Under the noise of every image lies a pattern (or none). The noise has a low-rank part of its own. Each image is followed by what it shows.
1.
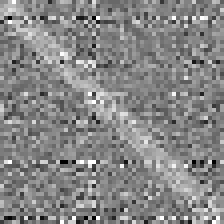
a diagonal band
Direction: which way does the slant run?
top left to bottom right
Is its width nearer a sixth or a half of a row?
a sixth
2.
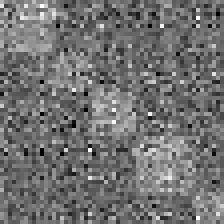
blocks along the diagonal
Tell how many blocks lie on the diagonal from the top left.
5
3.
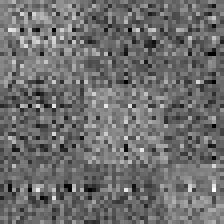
blocks along the diagonal
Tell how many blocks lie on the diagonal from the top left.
3
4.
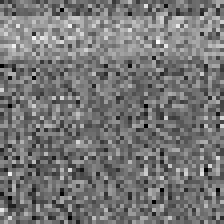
one band of rows
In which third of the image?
top
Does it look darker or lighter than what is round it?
lighter
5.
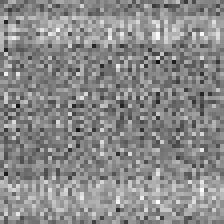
bands of rows
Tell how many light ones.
2
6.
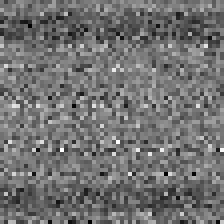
bands of rows
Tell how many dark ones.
2
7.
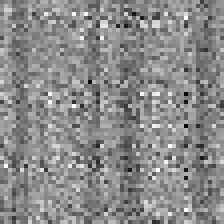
bands of columns
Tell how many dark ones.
4
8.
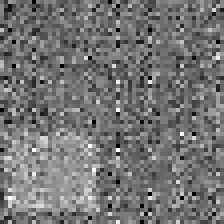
one block
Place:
bottom left
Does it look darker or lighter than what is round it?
lighter
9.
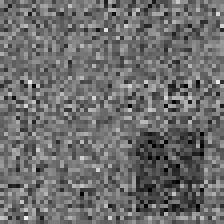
one block
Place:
bottom right
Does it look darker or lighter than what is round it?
darker
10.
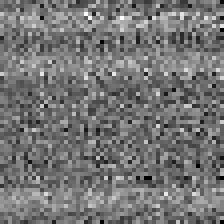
bands of rows
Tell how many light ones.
3
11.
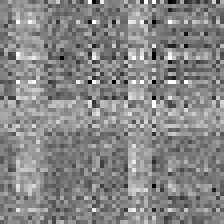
bands of rows crossing bands of columns
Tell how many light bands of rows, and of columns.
1 and 2
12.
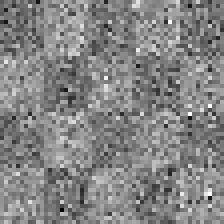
a checkerboard
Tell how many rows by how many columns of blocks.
4 by 5
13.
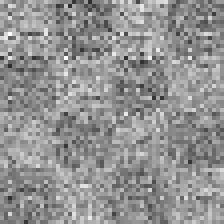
a checkerboard
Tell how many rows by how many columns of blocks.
4 by 4
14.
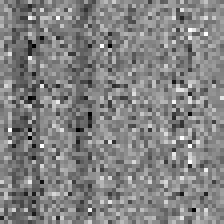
bands of columns
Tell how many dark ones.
2
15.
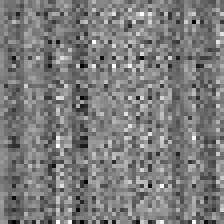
bands of columns
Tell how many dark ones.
5
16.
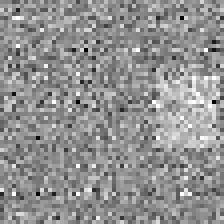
one block
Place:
middle right
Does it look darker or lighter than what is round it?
lighter
